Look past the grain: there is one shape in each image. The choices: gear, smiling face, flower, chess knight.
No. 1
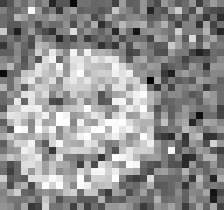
light smiling face
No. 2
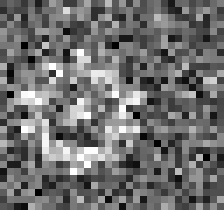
light gear
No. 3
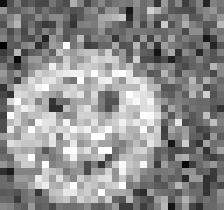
light smiling face
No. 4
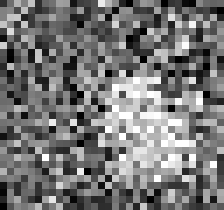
light chess knight
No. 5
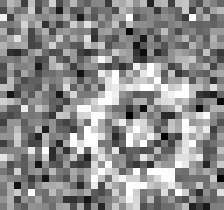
light gear
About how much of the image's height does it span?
two thirds
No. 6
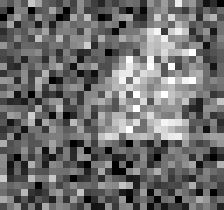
light chess knight
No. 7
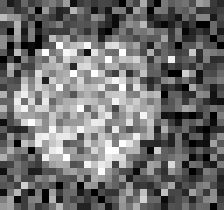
light flower
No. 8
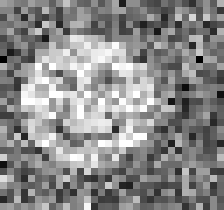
light smiling face
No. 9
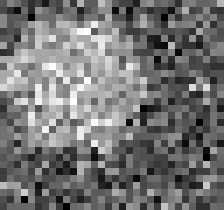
light flower
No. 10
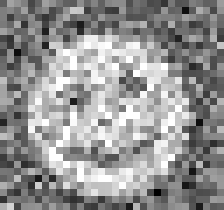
light smiling face
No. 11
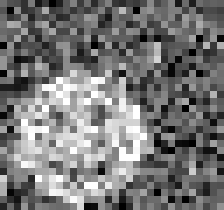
light smiling face
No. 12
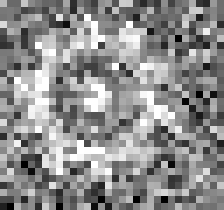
light gear
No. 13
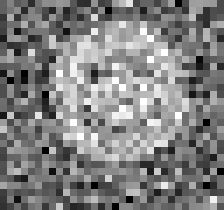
light smiling face
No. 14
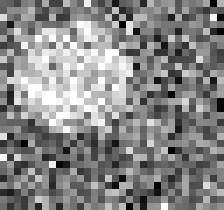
light flower
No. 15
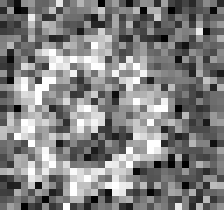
light gear
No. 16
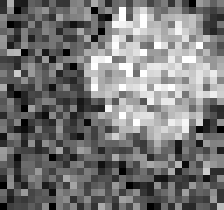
light flower
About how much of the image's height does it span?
two thirds
